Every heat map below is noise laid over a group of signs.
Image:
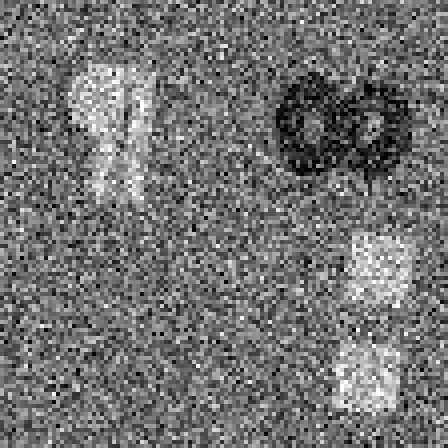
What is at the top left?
pilcrow
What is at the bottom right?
colon
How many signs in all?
3
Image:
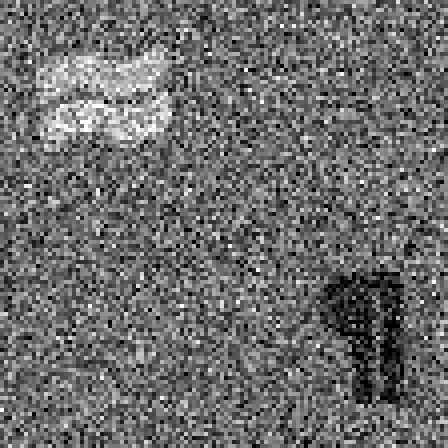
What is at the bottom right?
pilcrow
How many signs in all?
2
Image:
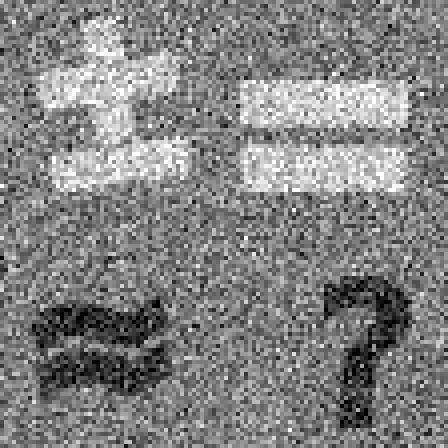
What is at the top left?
plus-minus sign
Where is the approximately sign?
bottom left
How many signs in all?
4
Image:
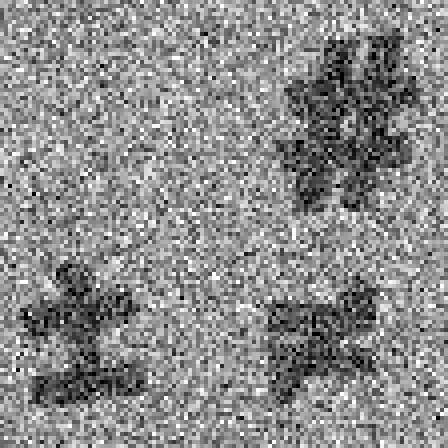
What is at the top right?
hash sign
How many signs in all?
3
